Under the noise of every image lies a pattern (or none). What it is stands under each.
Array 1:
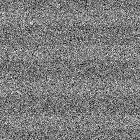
horizontal stripes
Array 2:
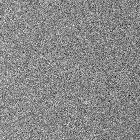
a smooth slope
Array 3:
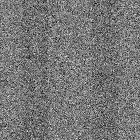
vertical stripes
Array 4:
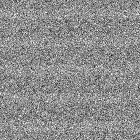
horizontal stripes
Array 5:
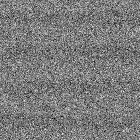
horizontal stripes
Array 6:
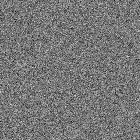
only noise
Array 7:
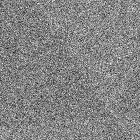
spokes from one point
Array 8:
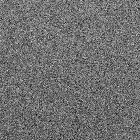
a smooth slope
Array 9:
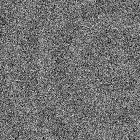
rings round one point
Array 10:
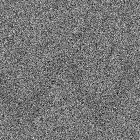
a wavy band
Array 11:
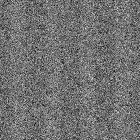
vertical stripes
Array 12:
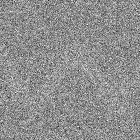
a wavy band
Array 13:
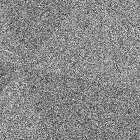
spokes from one point
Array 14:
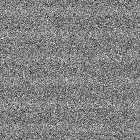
horizontal stripes
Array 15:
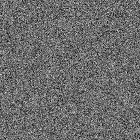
only noise
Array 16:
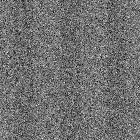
vertical stripes
